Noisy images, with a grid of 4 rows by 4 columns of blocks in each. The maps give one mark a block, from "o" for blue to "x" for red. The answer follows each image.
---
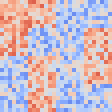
x x o o
x o o x
o x o x
o x o o
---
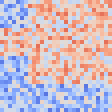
o x x x
x x x x
o x x x
o o o o
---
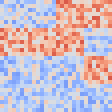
o o x x
x x x o
o o o x
o o o o
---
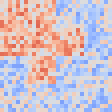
x x o o
x x x o
o x o o
o o o o
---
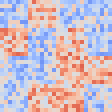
o x o o
x o x o
o o x x
o x x o
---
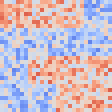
x x x o
o o o o
o x x x
o o x x
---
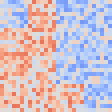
o x o o
x x o o
x x o o
x x x o
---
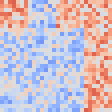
x o x x
o o o x
o o o x
o o o x
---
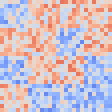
o x x x
x x o x
o x x o
x o o o
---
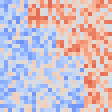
o x x x
o o x x
o o o x
o o o x
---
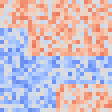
x x x x
o x x x
o o o o
o o x x
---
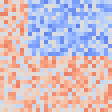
x o o o
x o o o
x x x x
x x x x
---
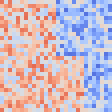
x x o o
x x o o
x x x o
x x x o
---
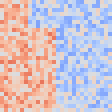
x o o o
x x o o
x x o o
x x o o
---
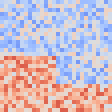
o o o o
o o o o
x x o o
x x x x
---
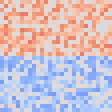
x x x x
x x x x
o o o o
o o o o
